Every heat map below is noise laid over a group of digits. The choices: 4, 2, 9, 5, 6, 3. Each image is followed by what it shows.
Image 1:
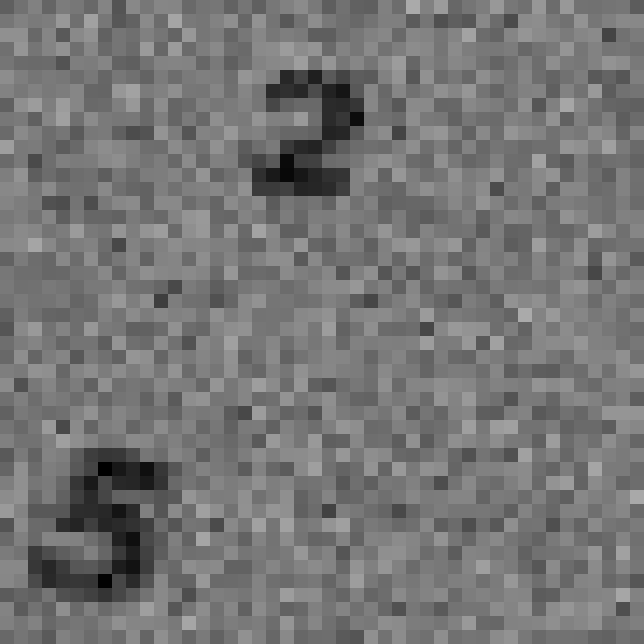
top middle: 2; bottom left: 5
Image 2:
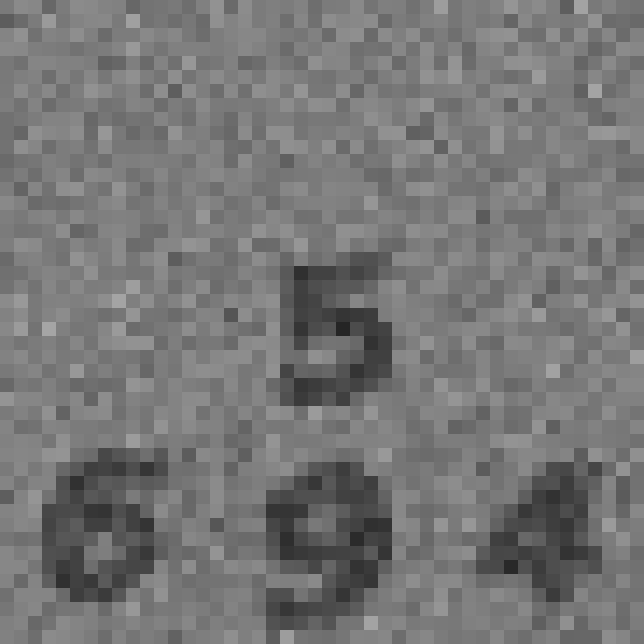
centre: 5; bottom left: 6; bottom middle: 9; bottom right: 4
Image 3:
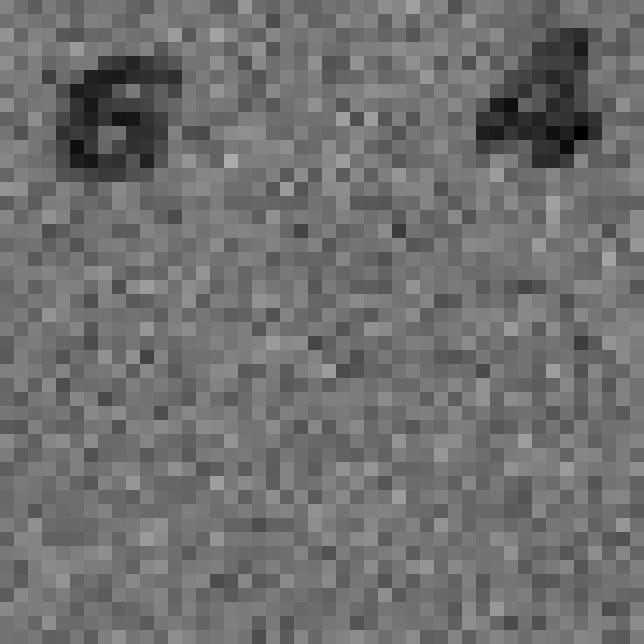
top left: 6; top right: 4
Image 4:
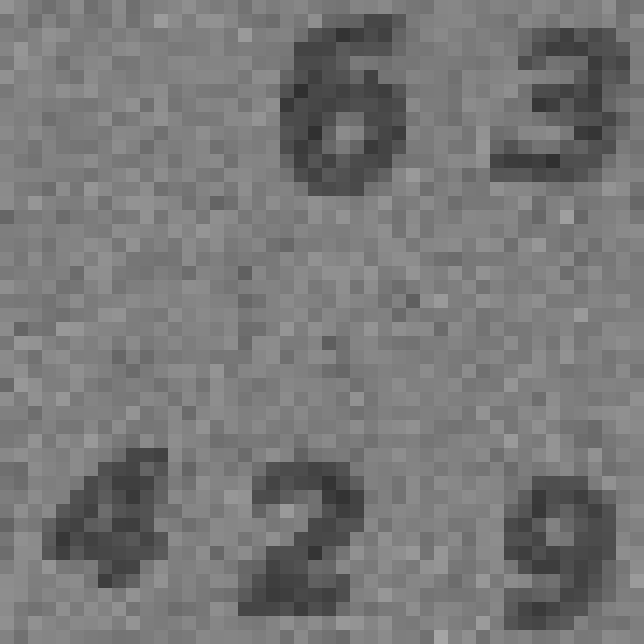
top middle: 6; top right: 3; bottom left: 4; bottom middle: 2; bottom right: 9
